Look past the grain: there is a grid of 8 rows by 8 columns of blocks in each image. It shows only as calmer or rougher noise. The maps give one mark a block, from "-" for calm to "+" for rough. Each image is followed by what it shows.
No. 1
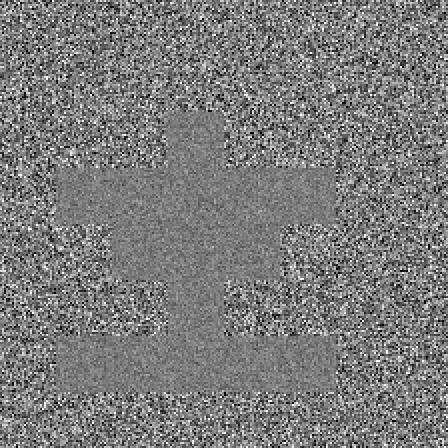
+ + + + + + + +
+ + + + + + + +
+ + + - + + + +
+ - - - - - + +
+ + - - - + + +
+ + + - + + + +
+ - - - - - + +
+ + + + + + + +
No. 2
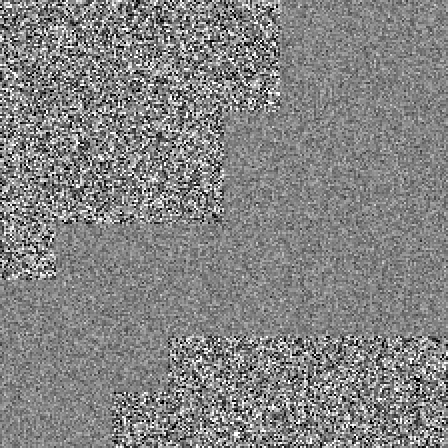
+ + + + + - - -
+ + + + + - - -
+ + + + - - - -
+ + + + - - - -
+ - - - - - - -
- - - - - - - -
- - - + + + + +
- - + + + + + +
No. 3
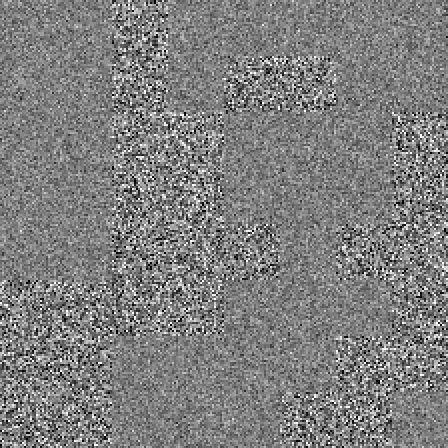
- - + - - - - -
- - + - + + - -
- - + + - - - +
- - + + - - - +
- - + + + - + +
+ + + + - - - +
+ + - - - - + +
+ + - - - + + -
